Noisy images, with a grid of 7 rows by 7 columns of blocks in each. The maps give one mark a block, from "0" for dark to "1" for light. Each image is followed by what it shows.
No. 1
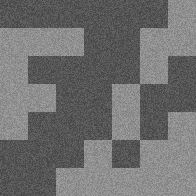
0000001
1110011
1000010
1100100
1000101
0001011
0011111
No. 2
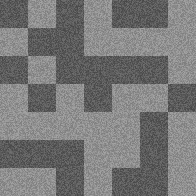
0101001
1001111
0100001
1010110
1111101
0001101
1101001
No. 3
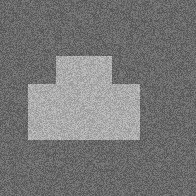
0000000
0000000
0011000
0111100
0111100
0000000
0000000
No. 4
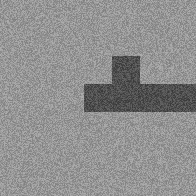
1111111
1111111
1111011
1110000
1111111
1111111
1111111
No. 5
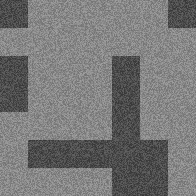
0111110
1111111
0111011
0111011
1111011
1000001
1111001
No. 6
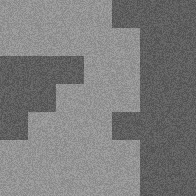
1111000
1111100
0001100
0011100
0111000
1111100
1111100
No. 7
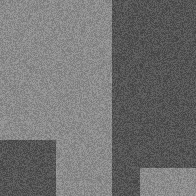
1111000
1111000
1111000
1111000
1111000
0011000
0011011
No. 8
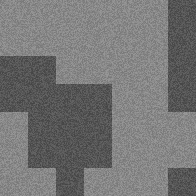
1111110
1111110
0011110
0000110
1000111
1000111
1101110
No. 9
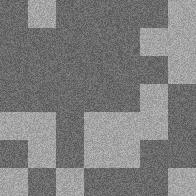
0100001
0000011
0000001
0000010
1101110
0101100
1010001
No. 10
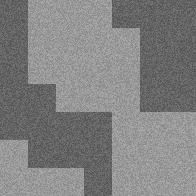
0111000
0111100
0111100
0011100
0000111
1000111
1110111
